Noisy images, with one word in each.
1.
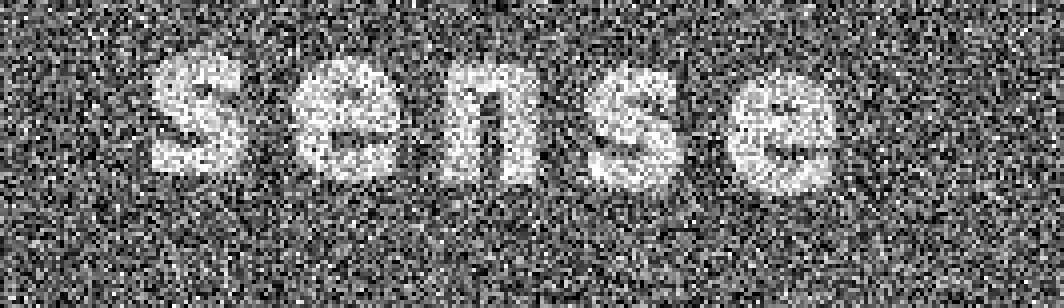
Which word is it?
sense
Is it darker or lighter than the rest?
lighter
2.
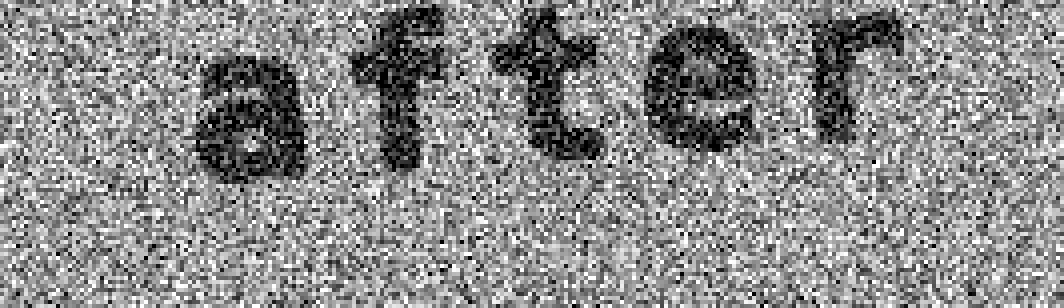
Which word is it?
after
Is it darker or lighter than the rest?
darker
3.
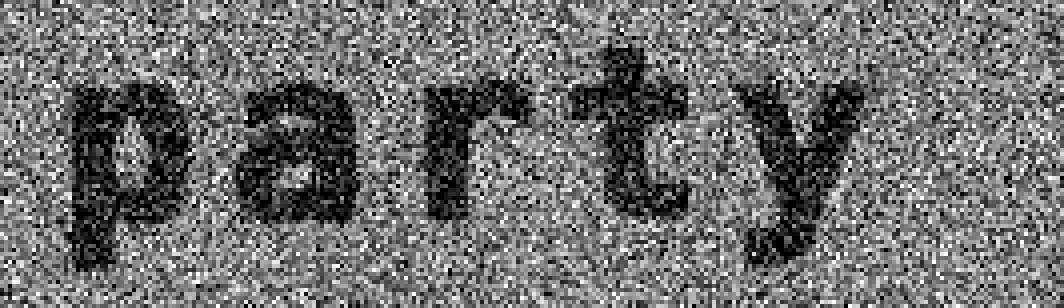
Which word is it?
party
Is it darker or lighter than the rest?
darker
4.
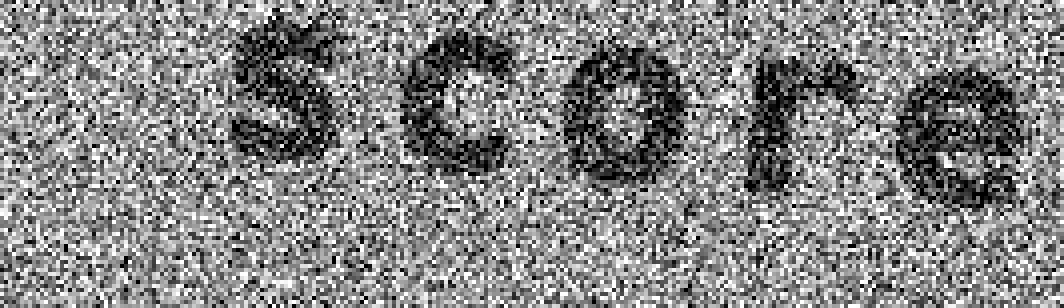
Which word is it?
score
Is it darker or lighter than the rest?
darker
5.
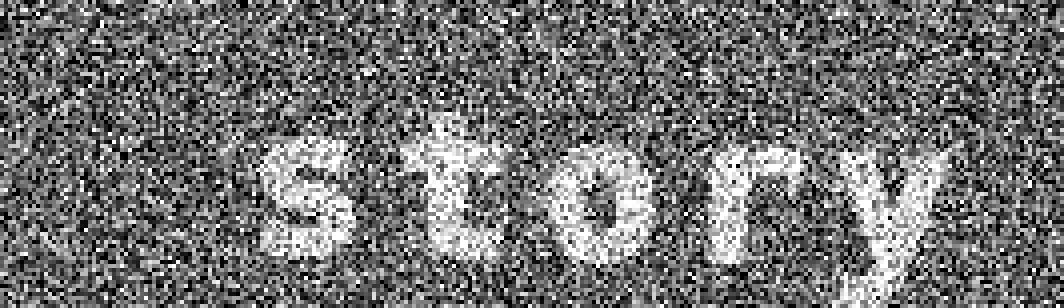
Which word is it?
story
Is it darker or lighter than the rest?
lighter
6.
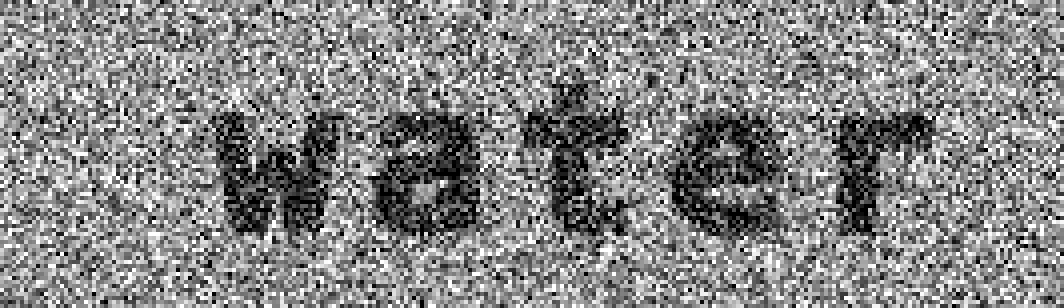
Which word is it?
water
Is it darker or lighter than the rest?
darker
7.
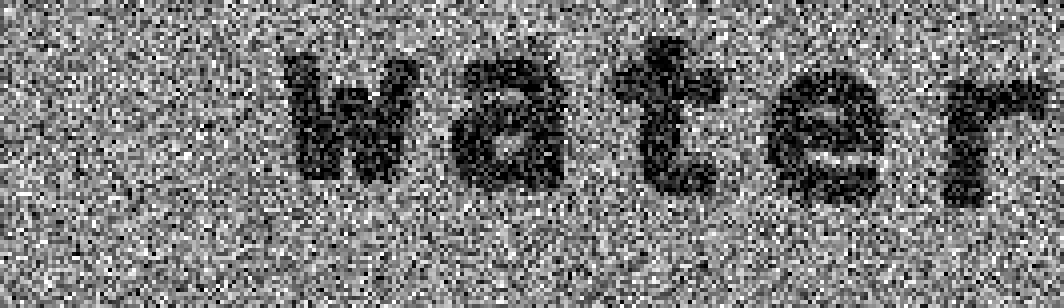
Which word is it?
water
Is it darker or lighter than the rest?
darker
